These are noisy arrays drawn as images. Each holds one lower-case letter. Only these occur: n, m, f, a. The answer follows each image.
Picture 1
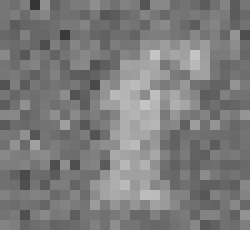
light f
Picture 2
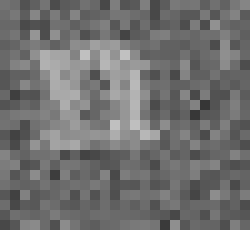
light n
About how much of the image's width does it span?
half
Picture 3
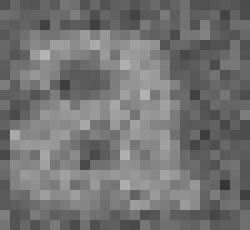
light a
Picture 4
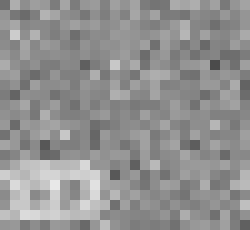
light m, bottom left
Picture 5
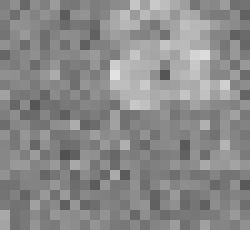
light a
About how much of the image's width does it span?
half
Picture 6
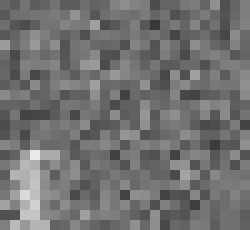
light f, bottom left
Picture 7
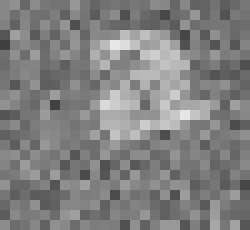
light a
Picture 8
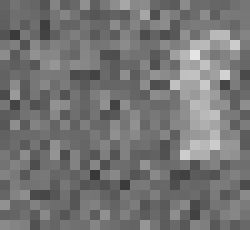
light f
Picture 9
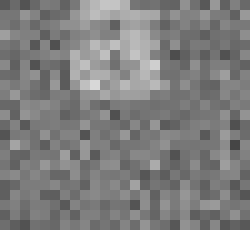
light a, top middle
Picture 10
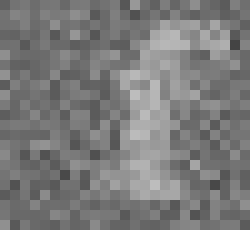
light f
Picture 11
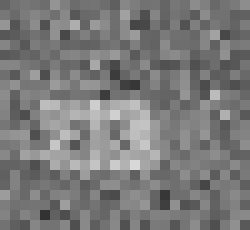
light m
